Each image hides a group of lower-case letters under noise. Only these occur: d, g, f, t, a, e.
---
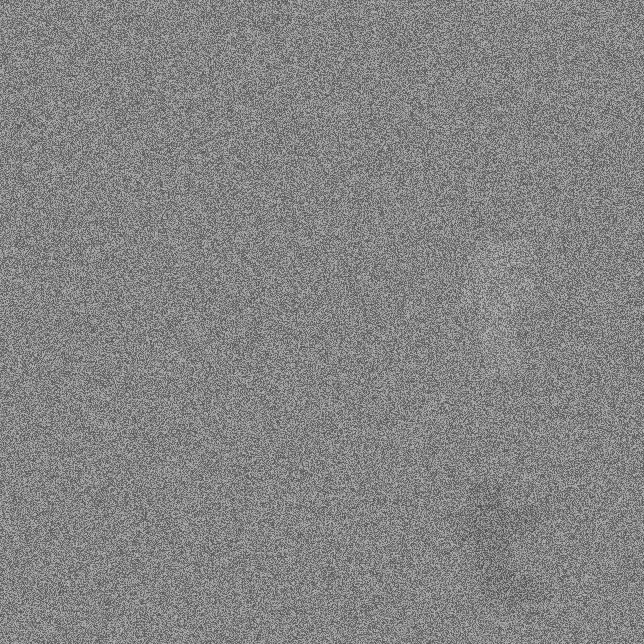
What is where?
middle right: light f; bottom right: dark t
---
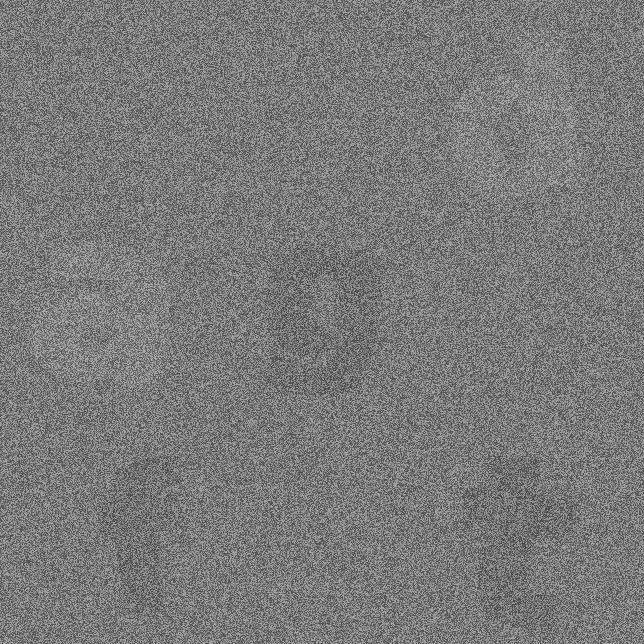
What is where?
top right: light d; middle left: light a; centre: dark g; bottom left: dark f; bottom right: dark t
